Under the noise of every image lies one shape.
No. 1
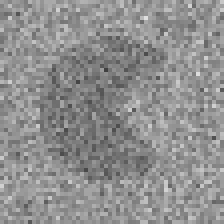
disc with a wedge cut out
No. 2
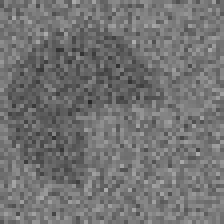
disc with a wedge cut out
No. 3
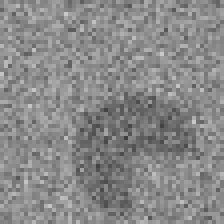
disc with a wedge cut out
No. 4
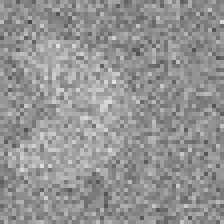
disc with a wedge cut out
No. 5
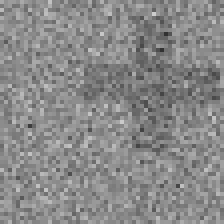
cross
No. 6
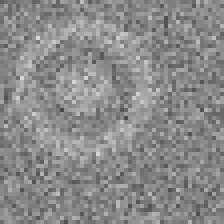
bullseye
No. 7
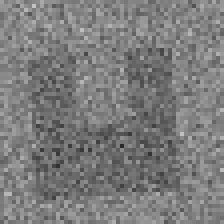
square with a notch
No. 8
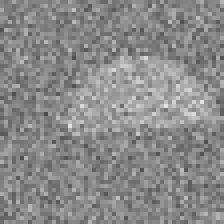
half disc
